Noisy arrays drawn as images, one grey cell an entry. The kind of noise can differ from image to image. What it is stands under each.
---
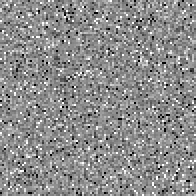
heavy tails
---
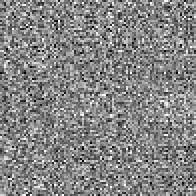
low rank plus noise
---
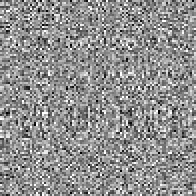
low rank plus noise
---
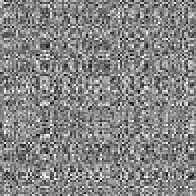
low rank plus noise
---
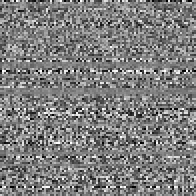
rows of uneven size
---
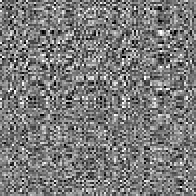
low rank plus noise
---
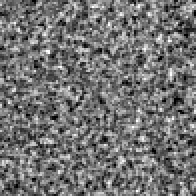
blotchy
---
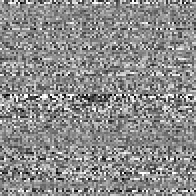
rows of uneven size
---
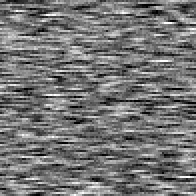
streaked along the rows
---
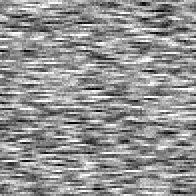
streaked along the rows
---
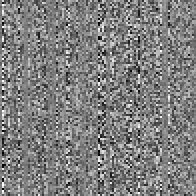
columns of uneven size
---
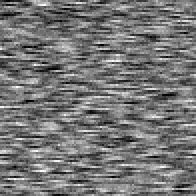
streaked along the rows
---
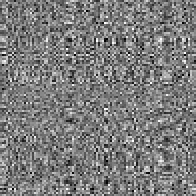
low rank plus noise
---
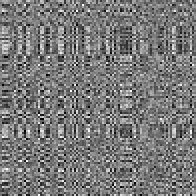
low rank plus noise
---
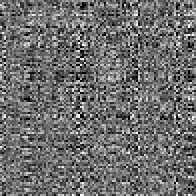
low rank plus noise
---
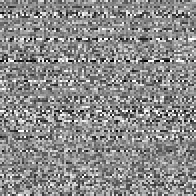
rows of uneven size
